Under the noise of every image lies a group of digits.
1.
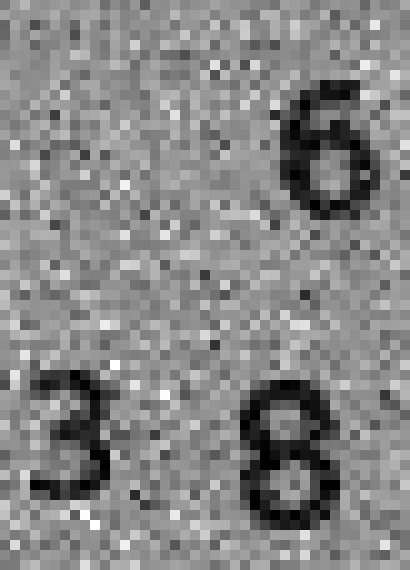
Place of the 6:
top right
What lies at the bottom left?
3
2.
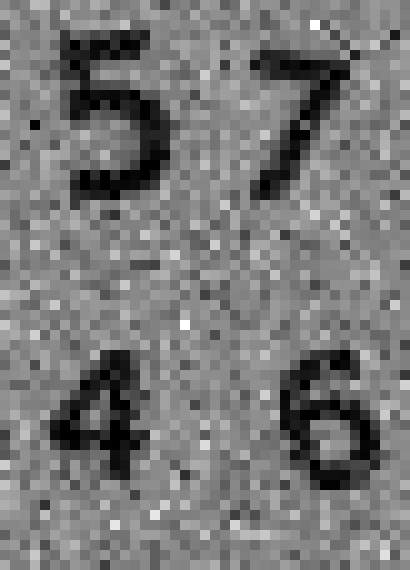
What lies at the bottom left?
4
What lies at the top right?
7
